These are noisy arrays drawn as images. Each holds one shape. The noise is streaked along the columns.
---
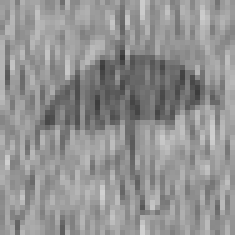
dark umbrella
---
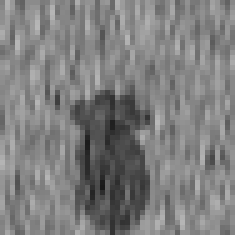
dark footprint
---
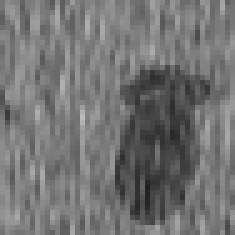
dark footprint
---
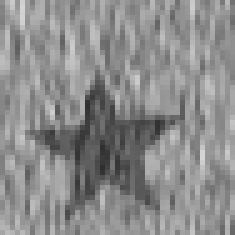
dark star
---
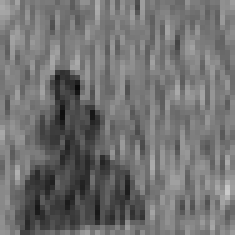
dark chess pawn
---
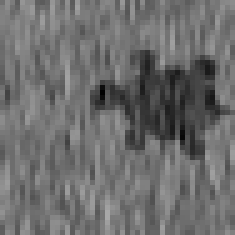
dark turtle
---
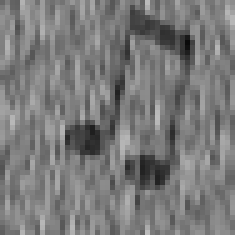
dark pair of musical notes
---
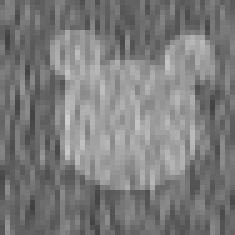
light bear's head
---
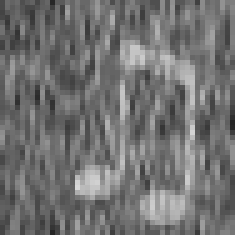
light pair of musical notes
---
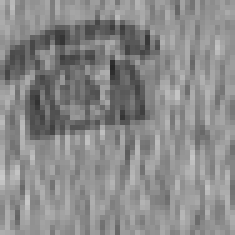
dark telephone
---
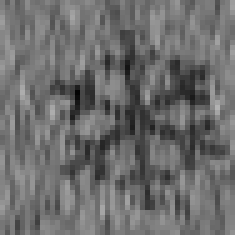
dark snowflake
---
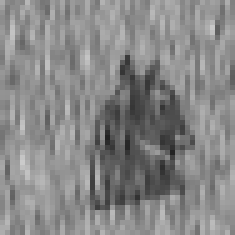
dark chess knight
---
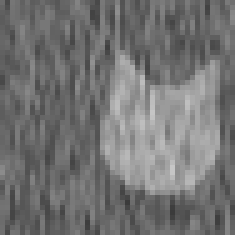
light cat's head
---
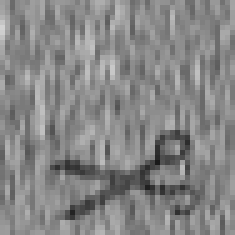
dark pair of scissors
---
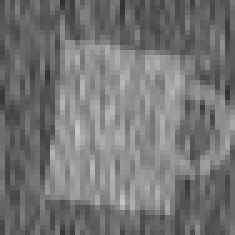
light cup
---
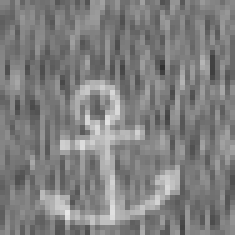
light anchor
